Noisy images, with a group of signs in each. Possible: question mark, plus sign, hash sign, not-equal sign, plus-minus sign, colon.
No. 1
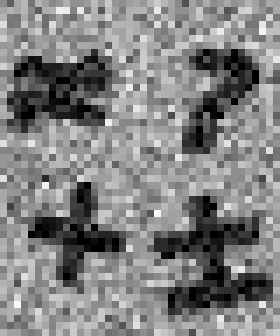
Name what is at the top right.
question mark
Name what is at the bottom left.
plus sign
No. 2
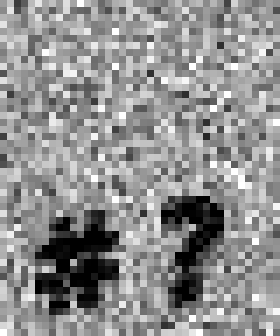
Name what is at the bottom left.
hash sign
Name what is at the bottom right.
question mark
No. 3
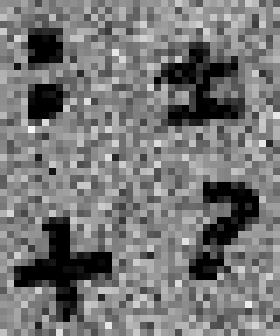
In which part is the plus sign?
bottom left
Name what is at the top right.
plus-minus sign
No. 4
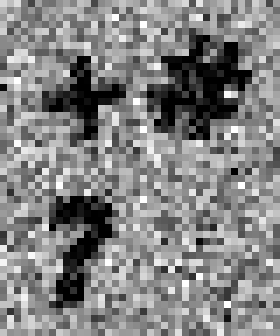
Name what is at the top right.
hash sign
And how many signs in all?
3
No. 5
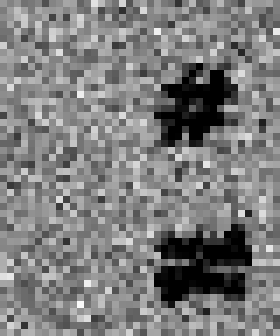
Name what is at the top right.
hash sign
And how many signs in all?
2
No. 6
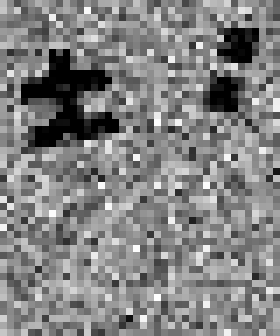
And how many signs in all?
2
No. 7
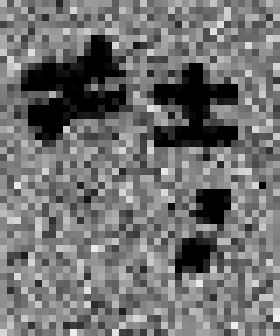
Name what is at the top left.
not-equal sign
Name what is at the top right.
plus-minus sign
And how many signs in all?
3
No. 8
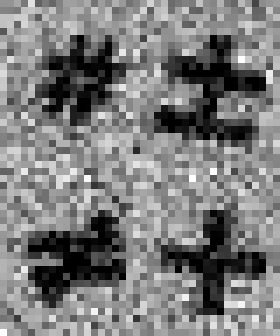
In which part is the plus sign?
bottom right
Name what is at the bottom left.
not-equal sign
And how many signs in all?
4
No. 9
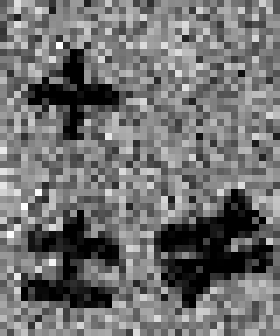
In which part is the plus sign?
top left
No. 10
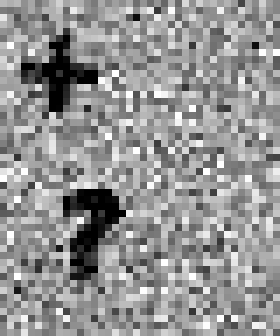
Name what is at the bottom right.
nothing
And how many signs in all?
2
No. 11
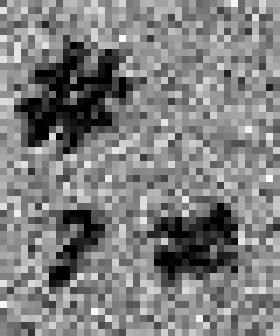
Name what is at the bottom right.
not-equal sign
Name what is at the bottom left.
question mark
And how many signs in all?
3
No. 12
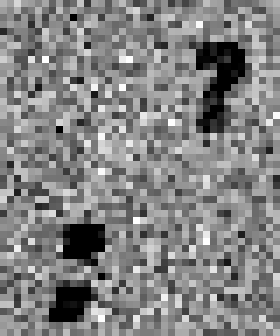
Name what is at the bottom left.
colon
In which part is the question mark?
top right
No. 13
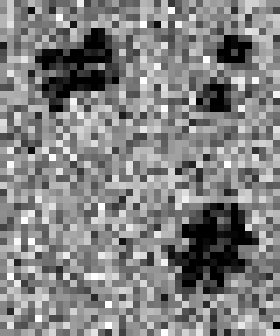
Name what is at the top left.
not-equal sign
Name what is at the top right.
colon
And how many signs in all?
3
